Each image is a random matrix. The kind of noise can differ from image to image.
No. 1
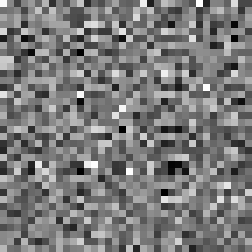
low rank plus noise
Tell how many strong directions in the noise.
one
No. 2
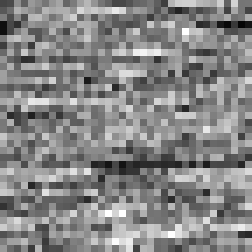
streaked along the rows
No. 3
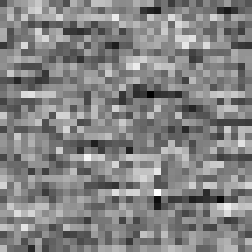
streaked along the rows
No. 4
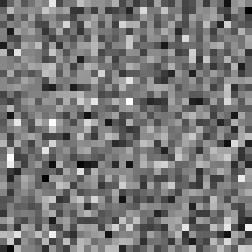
low rank plus noise
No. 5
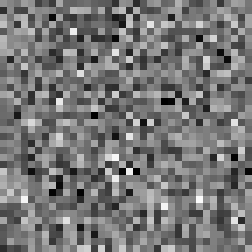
low rank plus noise
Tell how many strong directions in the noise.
five to eight
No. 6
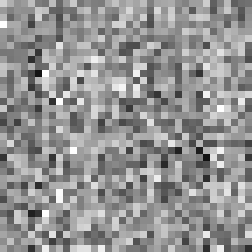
low rank plus noise
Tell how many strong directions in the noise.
three or four
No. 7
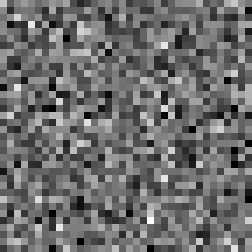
low rank plus noise
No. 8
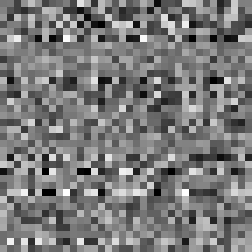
rows of uneven size
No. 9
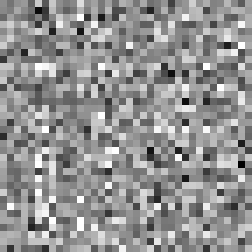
low rank plus noise
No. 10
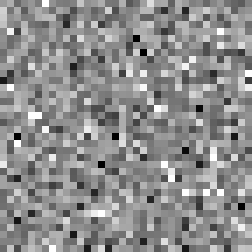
heavy tails
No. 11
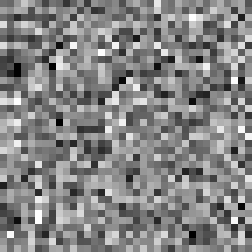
low rank plus noise
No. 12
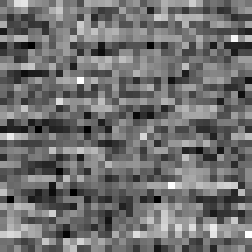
streaked along the rows
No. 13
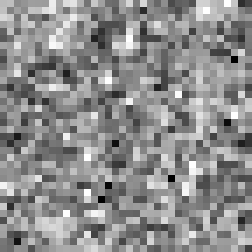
blotchy
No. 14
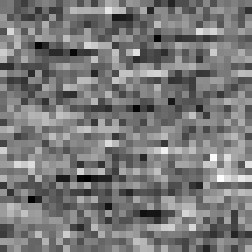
streaked along the rows
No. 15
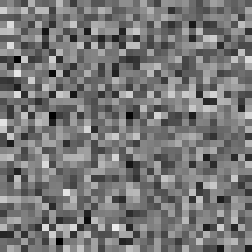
low rank plus noise
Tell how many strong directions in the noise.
three or four
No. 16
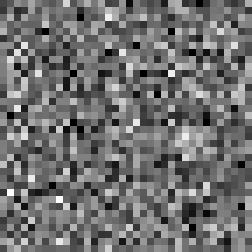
low rank plus noise
